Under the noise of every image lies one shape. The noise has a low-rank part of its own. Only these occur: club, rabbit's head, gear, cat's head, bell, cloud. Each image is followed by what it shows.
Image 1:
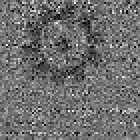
gear
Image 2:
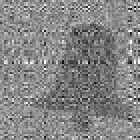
bell
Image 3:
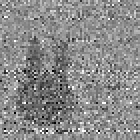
rabbit's head
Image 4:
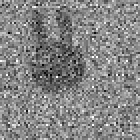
rabbit's head
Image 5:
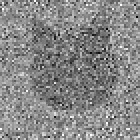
cat's head
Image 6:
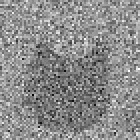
cat's head
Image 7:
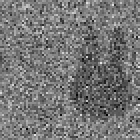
rabbit's head
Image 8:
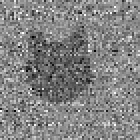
cat's head
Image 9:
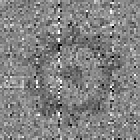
gear
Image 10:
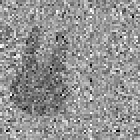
rabbit's head
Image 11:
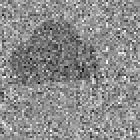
cloud
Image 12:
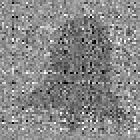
bell
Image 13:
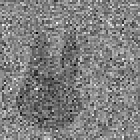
rabbit's head
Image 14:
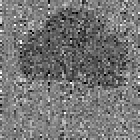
cloud
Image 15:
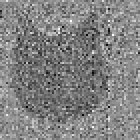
cat's head
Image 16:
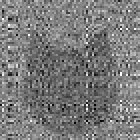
cat's head
